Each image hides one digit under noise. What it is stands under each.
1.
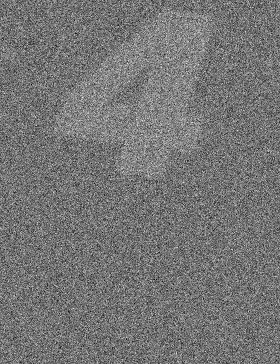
4
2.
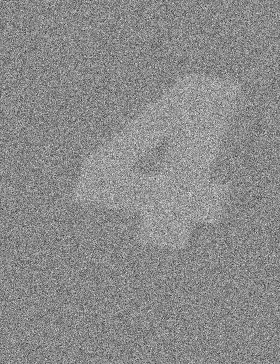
4
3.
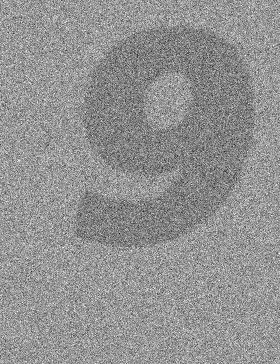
9
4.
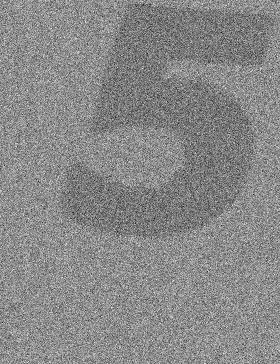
5
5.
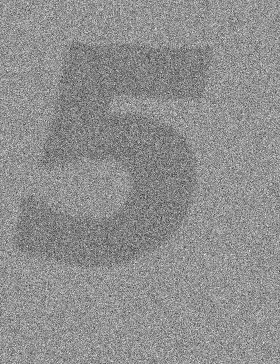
5
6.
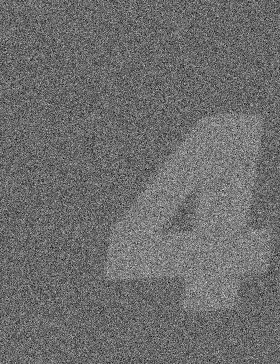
4
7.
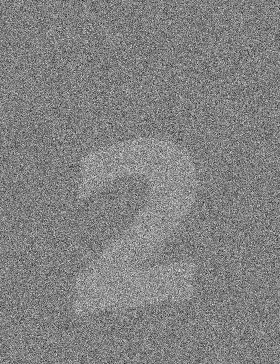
2
